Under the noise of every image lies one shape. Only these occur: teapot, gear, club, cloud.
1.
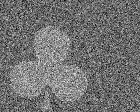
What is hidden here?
light club
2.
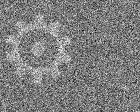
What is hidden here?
light gear
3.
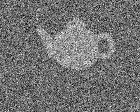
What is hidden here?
light teapot
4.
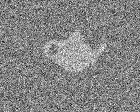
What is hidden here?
light teapot, centre
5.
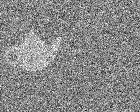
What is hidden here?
light teapot, middle left
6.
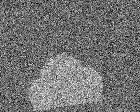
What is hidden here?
light cloud
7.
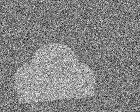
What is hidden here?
light cloud
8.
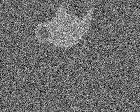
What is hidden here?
light teapot, top middle
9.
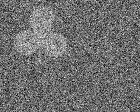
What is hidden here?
light club
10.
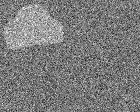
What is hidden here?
light cloud, top left
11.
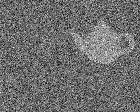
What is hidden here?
light teapot
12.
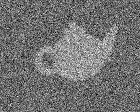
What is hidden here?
light teapot
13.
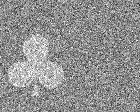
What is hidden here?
light club
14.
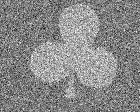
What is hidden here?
light club
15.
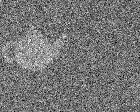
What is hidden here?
light teapot
